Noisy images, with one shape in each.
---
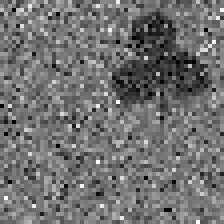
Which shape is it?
club
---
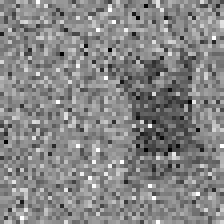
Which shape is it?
chess rook
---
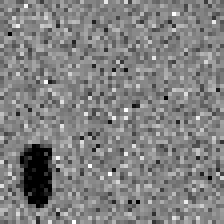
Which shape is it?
footprint
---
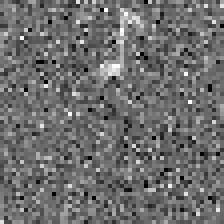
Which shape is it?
musical note
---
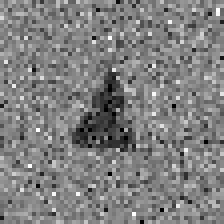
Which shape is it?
chess pawn
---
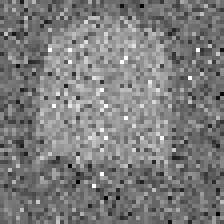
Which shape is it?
ghost
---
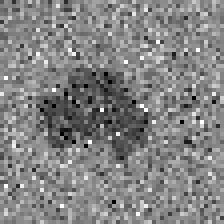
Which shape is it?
car
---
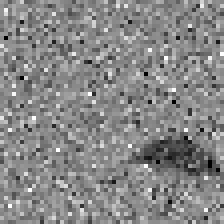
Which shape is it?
umbrella
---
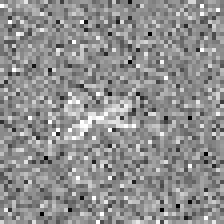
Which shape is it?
pair of scissors
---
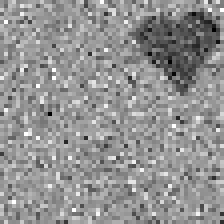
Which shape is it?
heart
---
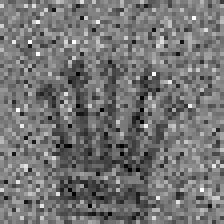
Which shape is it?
chess queen
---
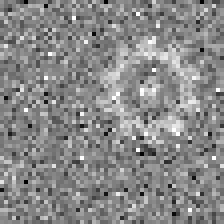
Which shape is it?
gear
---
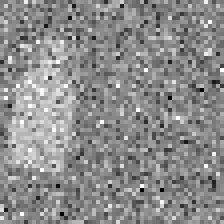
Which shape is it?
bottle
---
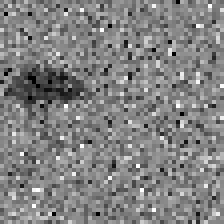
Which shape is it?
umbrella
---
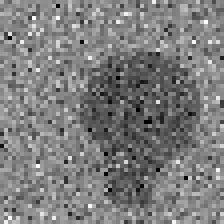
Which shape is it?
light bulb
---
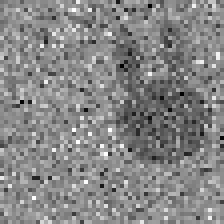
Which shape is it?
rabbit's head
